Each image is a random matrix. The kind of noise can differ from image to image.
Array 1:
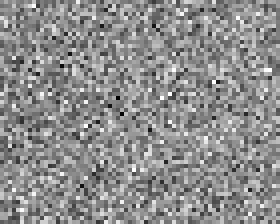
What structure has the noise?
independent entries
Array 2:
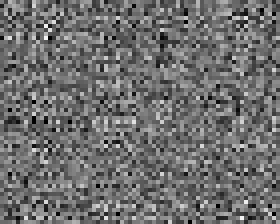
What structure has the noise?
low rank plus noise
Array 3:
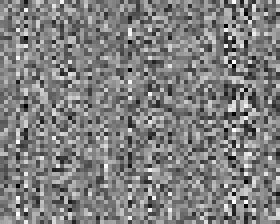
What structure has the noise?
columns of uneven size
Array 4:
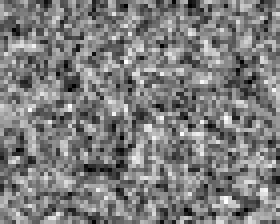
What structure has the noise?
blotchy
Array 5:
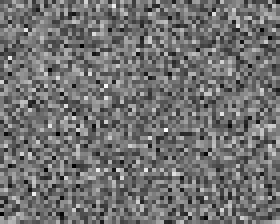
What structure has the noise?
independent entries
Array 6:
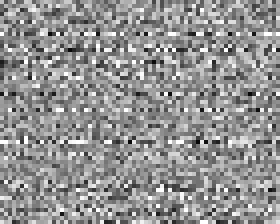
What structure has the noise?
rows of uneven size
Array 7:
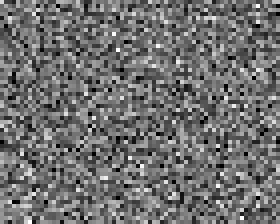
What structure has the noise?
independent entries
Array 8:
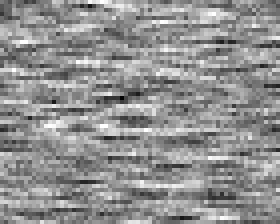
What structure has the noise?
streaked along the rows
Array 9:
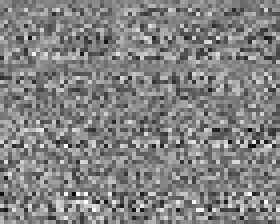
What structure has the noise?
rows of uneven size
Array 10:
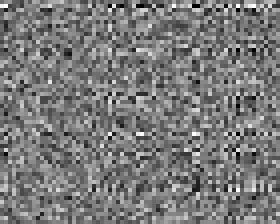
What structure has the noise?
low rank plus noise
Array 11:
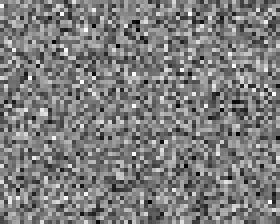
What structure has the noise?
independent entries
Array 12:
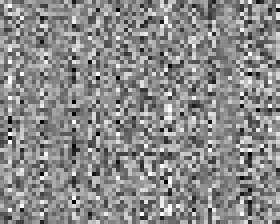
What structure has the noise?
columns of uneven size
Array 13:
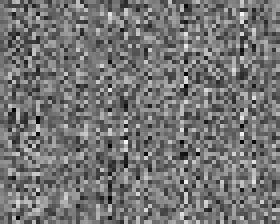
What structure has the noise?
columns of uneven size
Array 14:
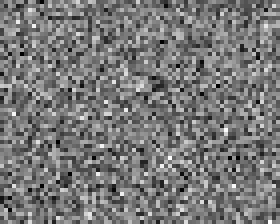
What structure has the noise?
independent entries
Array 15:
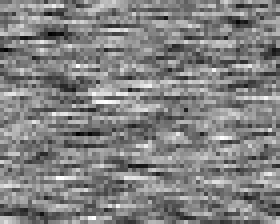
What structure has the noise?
streaked along the rows
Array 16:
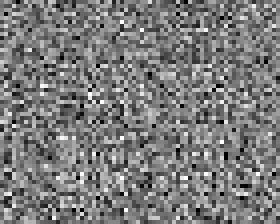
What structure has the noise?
low rank plus noise
